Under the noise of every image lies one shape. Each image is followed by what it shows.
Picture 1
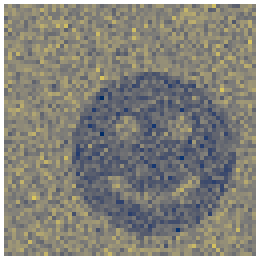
smiling face
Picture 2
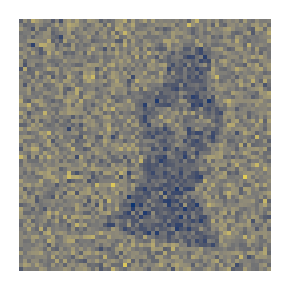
chess bishop
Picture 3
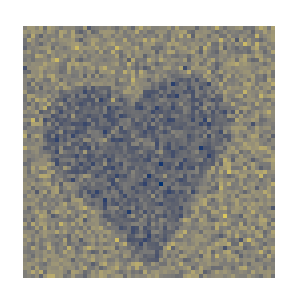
heart
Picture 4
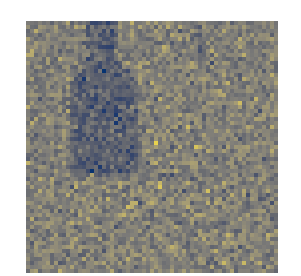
bottle
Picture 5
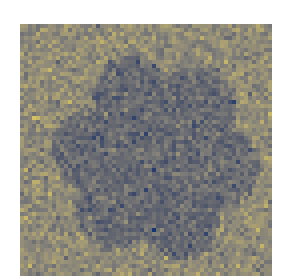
flower
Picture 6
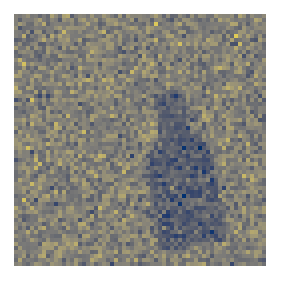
bottle
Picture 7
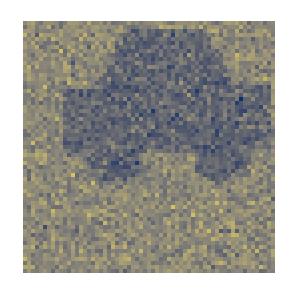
car
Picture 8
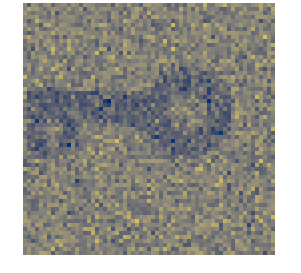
key
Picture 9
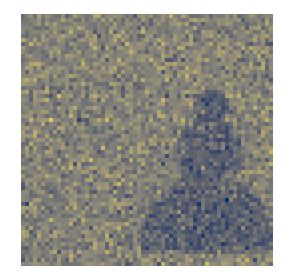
chess pawn
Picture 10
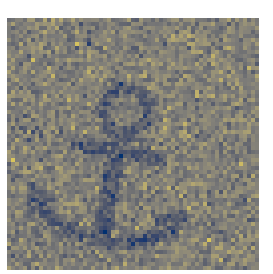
anchor
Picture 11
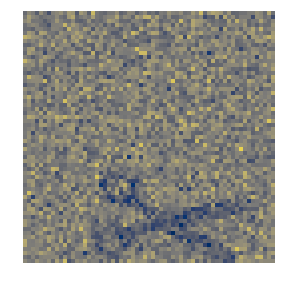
pair of scissors
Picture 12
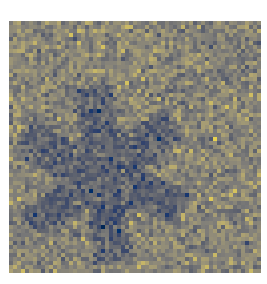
asterisk
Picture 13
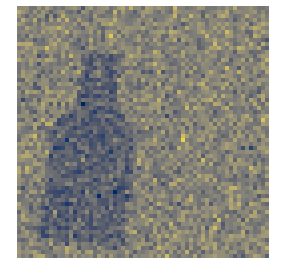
bottle
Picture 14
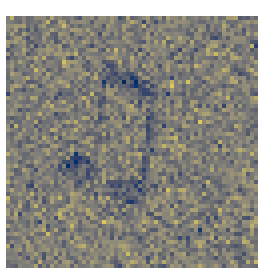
pair of musical notes
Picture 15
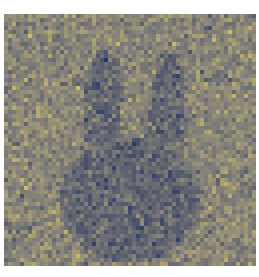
rabbit's head
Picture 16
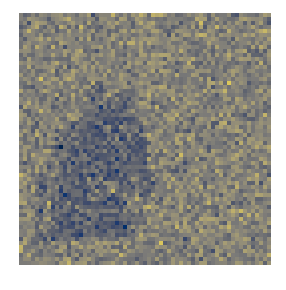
chess knight
